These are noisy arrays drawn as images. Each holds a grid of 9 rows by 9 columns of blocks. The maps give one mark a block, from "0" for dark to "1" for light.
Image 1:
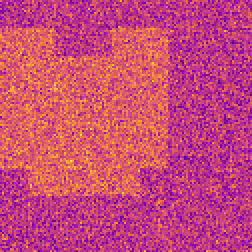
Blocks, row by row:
0 0 0 0 0 0 0 0 0
1 1 0 0 1 1 0 0 0
1 1 1 1 1 1 0 0 0
1 1 1 1 1 1 0 0 0
1 1 1 1 1 1 0 0 0
1 1 1 1 1 1 0 0 0
0 1 1 1 1 0 0 0 0
0 0 0 0 0 0 0 0 0
0 0 0 0 0 0 0 0 0
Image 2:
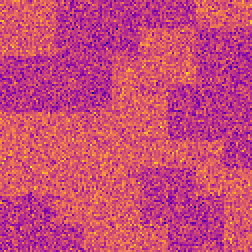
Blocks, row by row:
1 1 0 0 0 0 0 1 1
1 1 0 0 0 1 1 0 0
0 0 0 0 1 1 1 0 0
0 0 0 0 1 1 0 0 0
1 1 1 1 1 1 0 0 0
1 1 1 1 1 1 1 1 0
1 1 1 1 1 0 0 1 1
0 0 1 1 1 0 0 0 1
0 0 0 1 1 1 0 0 1
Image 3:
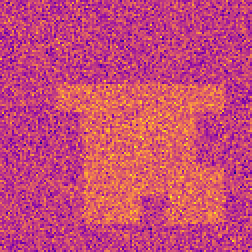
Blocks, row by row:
0 0 0 0 0 0 0 0 0
0 0 0 0 0 0 0 0 0
0 0 0 0 0 0 0 0 0
0 0 1 1 1 1 1 1 0
0 0 0 1 1 1 1 0 0
0 0 0 1 1 1 1 0 0
0 0 0 1 1 1 1 1 0
0 0 0 1 1 0 1 1 0
0 0 0 0 0 0 0 0 0
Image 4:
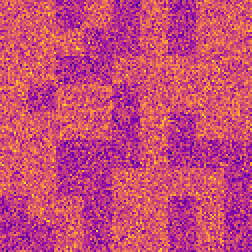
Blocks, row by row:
1 1 0 1 0 1 0 1 1
1 1 1 0 0 1 0 1 1
1 1 0 0 1 1 1 1 1
1 0 1 1 0 1 1 1 1
1 1 1 1 0 1 0 1 1
1 1 0 0 0 1 0 0 0
1 1 0 0 1 1 1 1 0
0 1 1 0 1 1 0 1 0
0 0 1 0 1 1 0 1 0
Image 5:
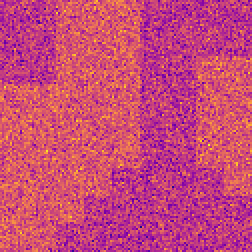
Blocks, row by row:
0 0 1 1 1 0 0 0 0
0 0 1 1 1 0 0 0 0
0 0 1 1 1 0 0 1 1
1 1 1 1 1 0 0 1 1
1 1 1 1 1 0 0 1 1
1 1 1 1 1 0 0 1 1
1 1 1 1 0 0 0 0 1
1 1 1 0 0 0 0 0 0
1 1 0 0 0 0 0 0 0
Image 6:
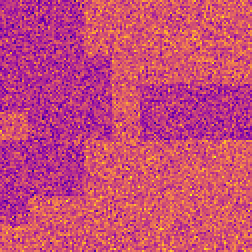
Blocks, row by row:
0 0 0 1 1 1 1 1 1
0 0 0 1 1 1 1 1 1
0 0 0 0 1 1 1 1 1
0 0 0 0 1 0 0 0 0
1 0 0 0 1 0 0 0 0
0 0 0 1 1 1 1 1 1
0 0 0 1 1 1 1 1 1
0 1 1 1 1 1 1 1 1
1 1 1 1 1 1 1 1 1
